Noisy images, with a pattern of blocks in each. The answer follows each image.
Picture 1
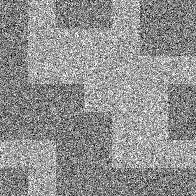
mirrored about the diagonal from the bottom left
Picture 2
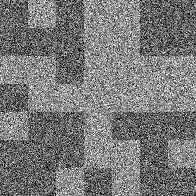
mirrored about the diagonal from the bottom left
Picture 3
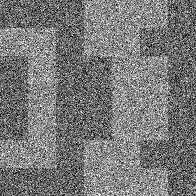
top and bottom mirror each other
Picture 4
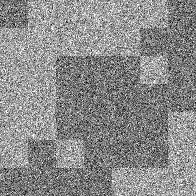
mirrored about the diagonal from the top left
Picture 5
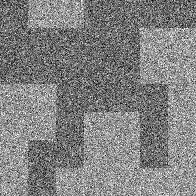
no symmetry
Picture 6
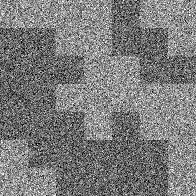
mirrored about the diagonal from the bottom left
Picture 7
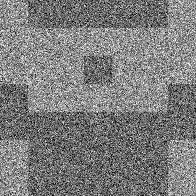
left and right mirror each other
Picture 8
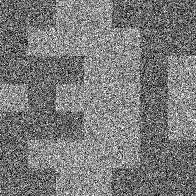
top and bottom mirror each other
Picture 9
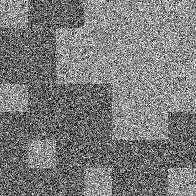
mirrored about the diagonal from the bottom left
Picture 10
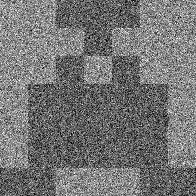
left and right mirror each other
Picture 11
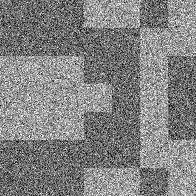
top and bottom mirror each other
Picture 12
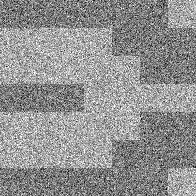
top and bottom mirror each other
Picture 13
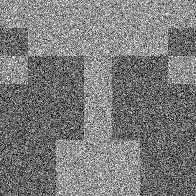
left and right mirror each other
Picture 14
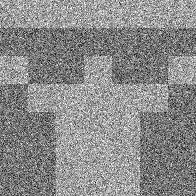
left and right mirror each other
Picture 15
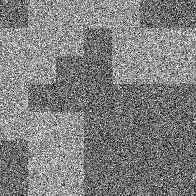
mirrored about the diagonal from the top left
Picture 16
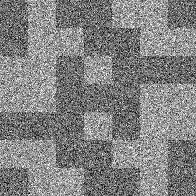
the same after a half turn
